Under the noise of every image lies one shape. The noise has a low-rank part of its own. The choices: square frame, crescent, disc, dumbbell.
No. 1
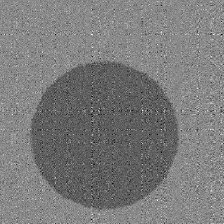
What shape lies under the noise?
disc
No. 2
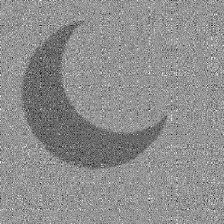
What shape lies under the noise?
crescent
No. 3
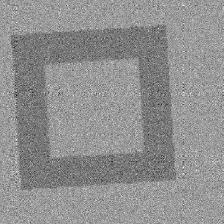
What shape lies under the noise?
square frame
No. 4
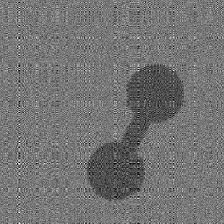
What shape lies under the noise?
dumbbell
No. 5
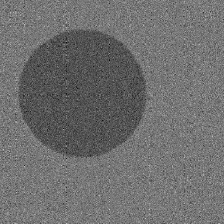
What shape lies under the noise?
disc
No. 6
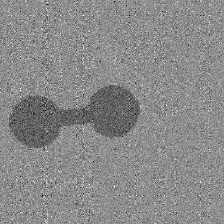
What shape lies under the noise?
dumbbell
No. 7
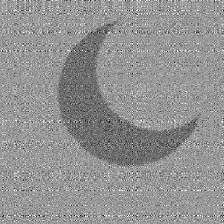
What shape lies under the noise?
crescent
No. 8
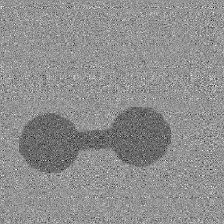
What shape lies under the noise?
dumbbell
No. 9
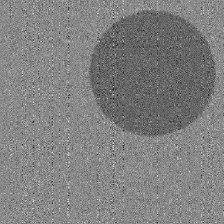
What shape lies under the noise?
disc
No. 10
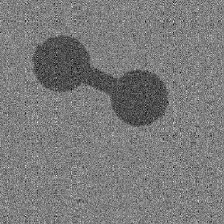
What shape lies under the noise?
dumbbell
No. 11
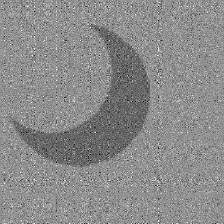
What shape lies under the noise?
crescent
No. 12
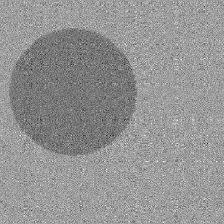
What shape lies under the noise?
disc
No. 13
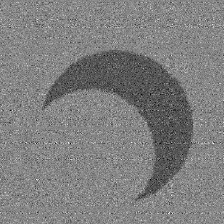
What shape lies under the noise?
crescent
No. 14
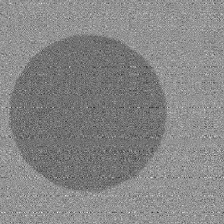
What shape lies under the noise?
disc
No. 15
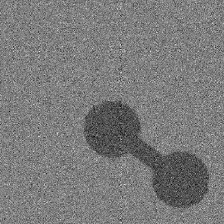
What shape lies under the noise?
dumbbell
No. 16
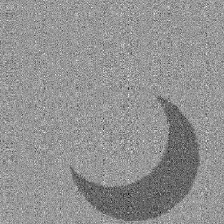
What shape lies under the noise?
crescent
